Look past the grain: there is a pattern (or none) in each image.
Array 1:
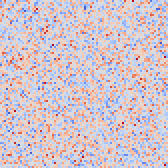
only noise
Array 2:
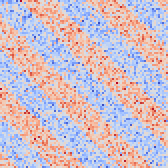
diagonal stripes
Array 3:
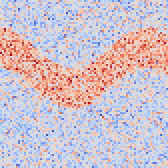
a wavy band
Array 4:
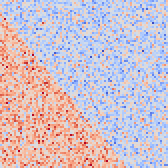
a sharp edge
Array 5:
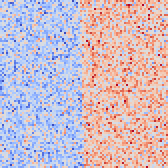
a sharp edge
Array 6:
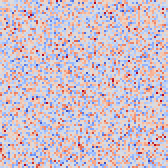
only noise
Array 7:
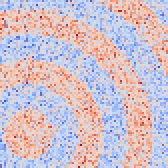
rings round one point
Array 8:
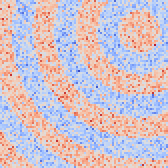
rings round one point
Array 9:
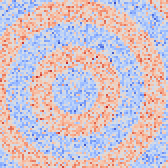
rings round one point
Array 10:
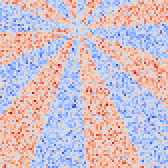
spokes from one point
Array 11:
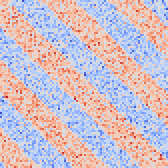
diagonal stripes
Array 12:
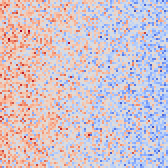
a smooth slope
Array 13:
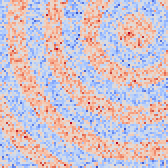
rings round one point
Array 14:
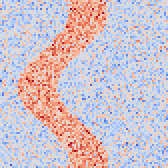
a wavy band
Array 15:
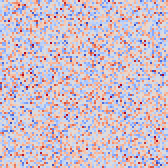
only noise
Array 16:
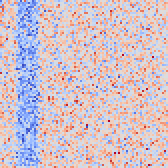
one vertical stripe
